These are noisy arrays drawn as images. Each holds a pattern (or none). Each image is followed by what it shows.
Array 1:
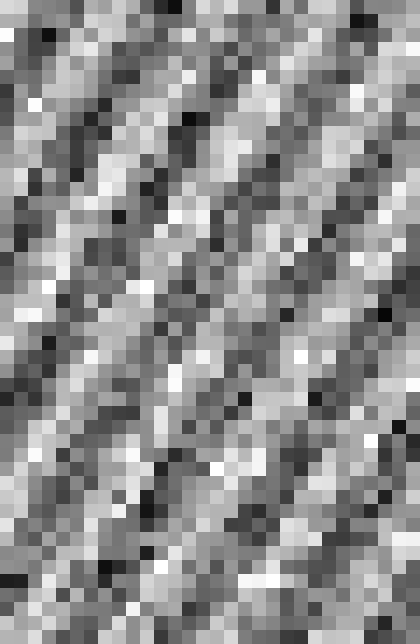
diagonal stripes
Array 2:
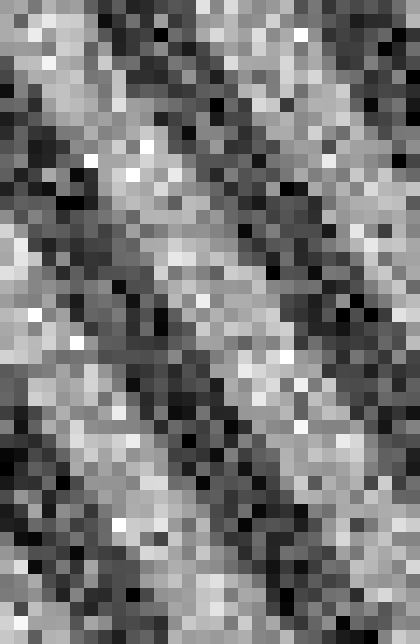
diagonal stripes
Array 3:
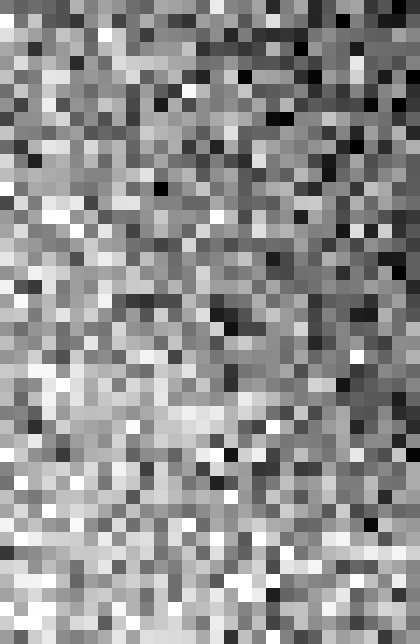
a smooth slope
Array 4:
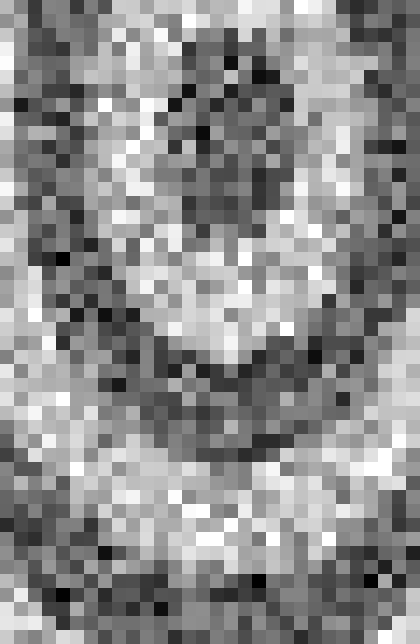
rings round one point
